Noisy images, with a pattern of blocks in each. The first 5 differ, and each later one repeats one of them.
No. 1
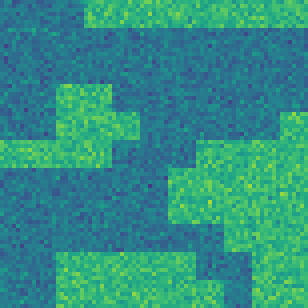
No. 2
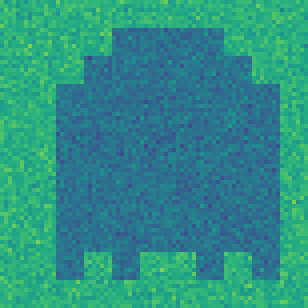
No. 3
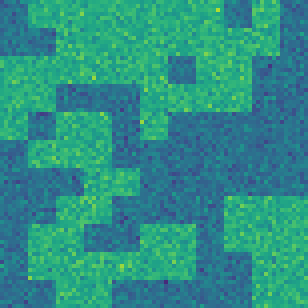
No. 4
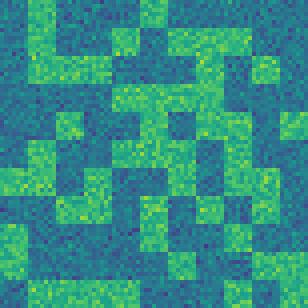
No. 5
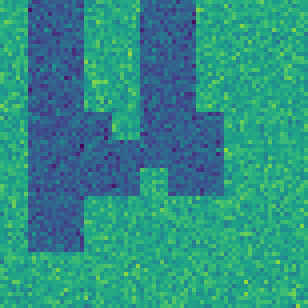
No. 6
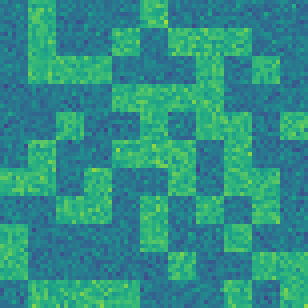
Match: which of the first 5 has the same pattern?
4
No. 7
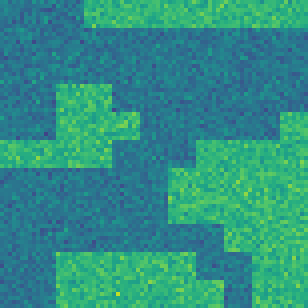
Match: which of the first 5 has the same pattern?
1
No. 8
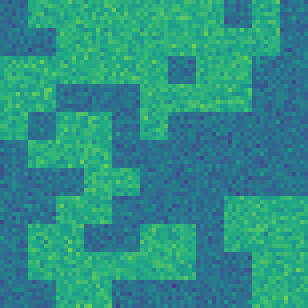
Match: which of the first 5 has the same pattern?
3
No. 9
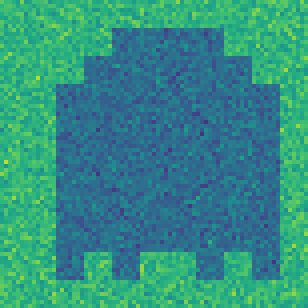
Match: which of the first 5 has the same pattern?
2
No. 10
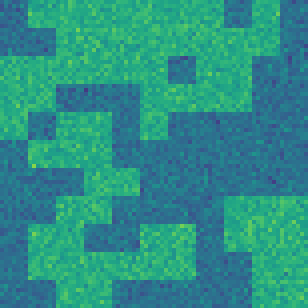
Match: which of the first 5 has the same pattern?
3
